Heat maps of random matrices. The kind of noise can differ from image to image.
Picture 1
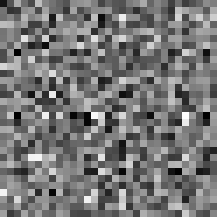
low rank plus noise
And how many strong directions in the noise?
two
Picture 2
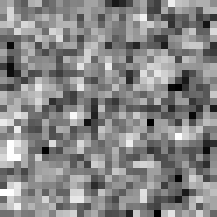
blotchy
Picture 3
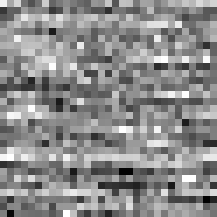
streaked along the rows
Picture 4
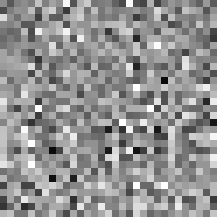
low rank plus noise
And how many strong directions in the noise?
three or four
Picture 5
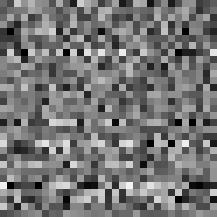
rows of uneven size
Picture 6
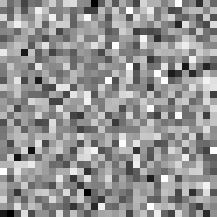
independent entries
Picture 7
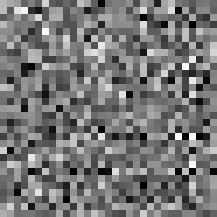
low rank plus noise
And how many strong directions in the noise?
one
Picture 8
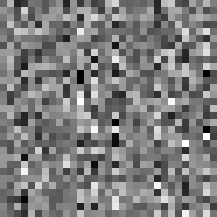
columns of uneven size
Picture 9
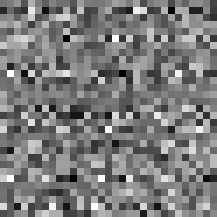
rows of uneven size
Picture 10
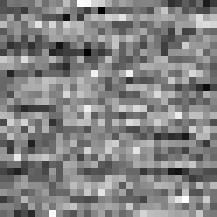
streaked along the rows
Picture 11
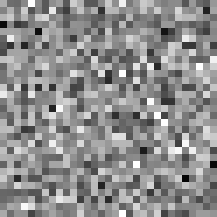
independent entries
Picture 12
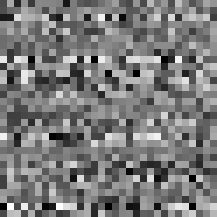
rows of uneven size
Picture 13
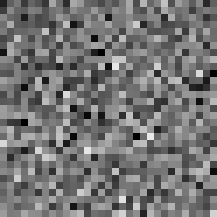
independent entries
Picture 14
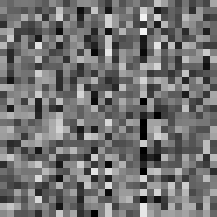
columns of uneven size
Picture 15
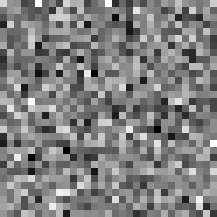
independent entries
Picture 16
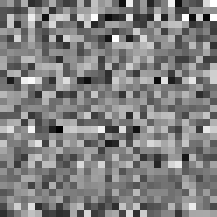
rows of uneven size
